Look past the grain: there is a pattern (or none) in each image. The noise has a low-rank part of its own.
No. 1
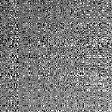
a smooth slope
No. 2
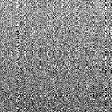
a smooth slope
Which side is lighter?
top
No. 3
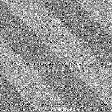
diagonal stripes
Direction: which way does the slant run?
top left to bottom right
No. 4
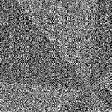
spokes from one point
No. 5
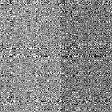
a sharp edge
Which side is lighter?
left
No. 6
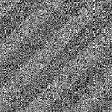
diagonal stripes
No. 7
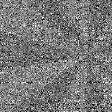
spokes from one point
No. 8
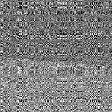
a sharp edge
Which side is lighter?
bottom
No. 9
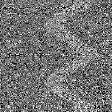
a wavy band
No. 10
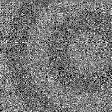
rings round one point
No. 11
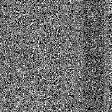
one vertical stripe
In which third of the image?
right
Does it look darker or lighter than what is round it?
darker
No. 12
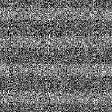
horizontal stripes
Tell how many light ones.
4
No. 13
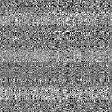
horizontal stripes
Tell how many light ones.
3
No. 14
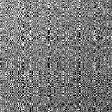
a smooth slope
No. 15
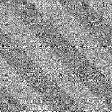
diagonal stripes
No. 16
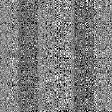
vertical stripes
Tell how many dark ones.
2
